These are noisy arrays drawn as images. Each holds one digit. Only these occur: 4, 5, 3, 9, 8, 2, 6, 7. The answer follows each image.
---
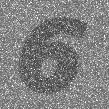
dark 6
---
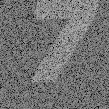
light 7
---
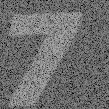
light 7
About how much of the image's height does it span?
nearly all
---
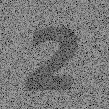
dark 2
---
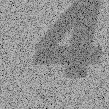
dark 4
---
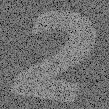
light 2
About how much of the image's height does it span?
nearly all
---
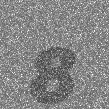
dark 8
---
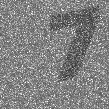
dark 7
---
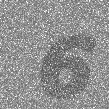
dark 6
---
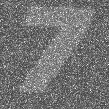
light 7
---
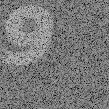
light 9
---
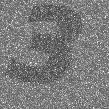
dark 3
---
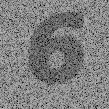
dark 6
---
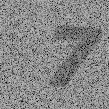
dark 7
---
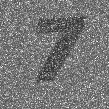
dark 7
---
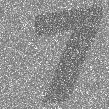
dark 7
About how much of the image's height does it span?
nearly all
